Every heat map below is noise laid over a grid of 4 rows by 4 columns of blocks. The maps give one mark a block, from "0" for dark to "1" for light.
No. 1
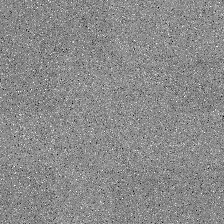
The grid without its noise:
0 0 1 1
0 1 1 0
1 1 1 1
0 1 0 0
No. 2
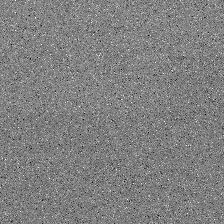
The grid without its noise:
1 1 1 1
1 1 1 0
0 0 0 0
0 0 0 0
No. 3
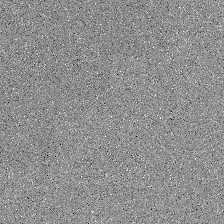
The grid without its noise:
0 0 0 1
0 0 1 1
0 1 1 1
1 1 1 1
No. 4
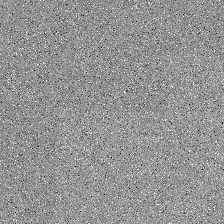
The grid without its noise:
0 0 0 0
0 0 0 1
0 1 1 1
0 1 1 1
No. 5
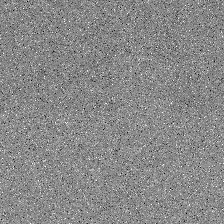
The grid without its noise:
0 0 0 0
0 0 1 0
1 1 1 1
1 1 1 1
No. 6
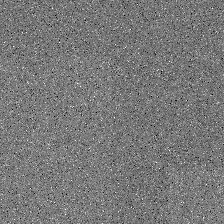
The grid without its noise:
0 0 0 0
1 1 0 0
1 1 0 0
1 1 0 1
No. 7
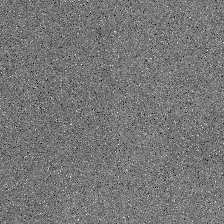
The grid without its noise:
0 0 1 1
0 0 1 1
0 0 1 0
0 1 1 1
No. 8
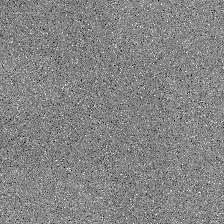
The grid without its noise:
0 0 1 1
1 0 0 1
0 0 0 1
1 1 0 1
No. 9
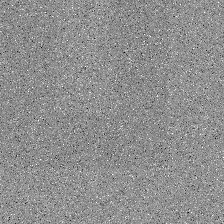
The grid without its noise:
0 1 0 1
0 1 0 1
0 0 0 1
1 1 1 1
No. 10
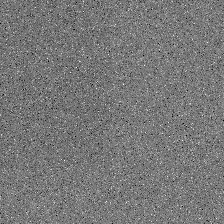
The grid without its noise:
0 0 1 1
0 0 1 1
0 0 1 1
1 1 1 1
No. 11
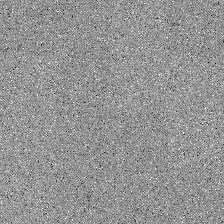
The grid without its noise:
0 0 1 0
1 0 1 1
1 0 0 1
1 0 0 0
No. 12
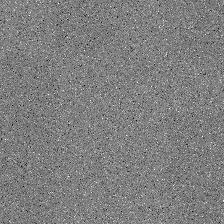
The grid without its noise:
1 0 1 0
0 1 1 1
0 1 1 0
0 1 1 0
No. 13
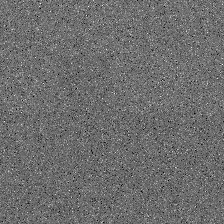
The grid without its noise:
1 1 1 1
1 0 1 1
0 0 0 0
0 0 0 0
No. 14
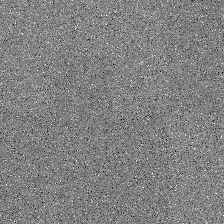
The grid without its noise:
1 1 1 0
1 0 1 0
0 0 0 1
0 0 0 1
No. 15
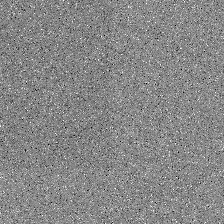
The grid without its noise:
0 0 1 1
0 0 1 1
0 0 1 1
1 1 1 1
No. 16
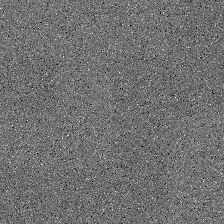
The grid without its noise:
1 1 1 0
0 1 0 0
1 1 0 1
0 0 0 1
